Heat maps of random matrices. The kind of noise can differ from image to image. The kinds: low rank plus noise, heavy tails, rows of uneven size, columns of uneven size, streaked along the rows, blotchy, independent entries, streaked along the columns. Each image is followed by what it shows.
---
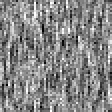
streaked along the columns
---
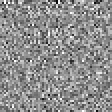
low rank plus noise
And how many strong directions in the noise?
three or four
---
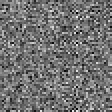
low rank plus noise
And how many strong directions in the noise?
one
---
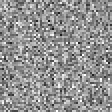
low rank plus noise
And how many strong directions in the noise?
five to eight
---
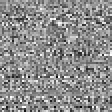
rows of uneven size
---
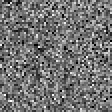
independent entries
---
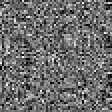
low rank plus noise
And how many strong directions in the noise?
three or four
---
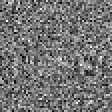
low rank plus noise
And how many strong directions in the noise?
one
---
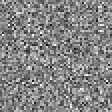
low rank plus noise
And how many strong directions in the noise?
three or four
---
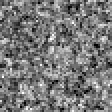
blotchy
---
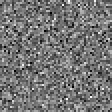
independent entries
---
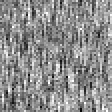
streaked along the columns
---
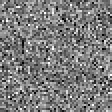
independent entries
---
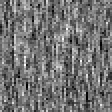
streaked along the columns
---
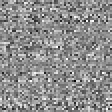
rows of uneven size
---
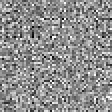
low rank plus noise
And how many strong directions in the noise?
two
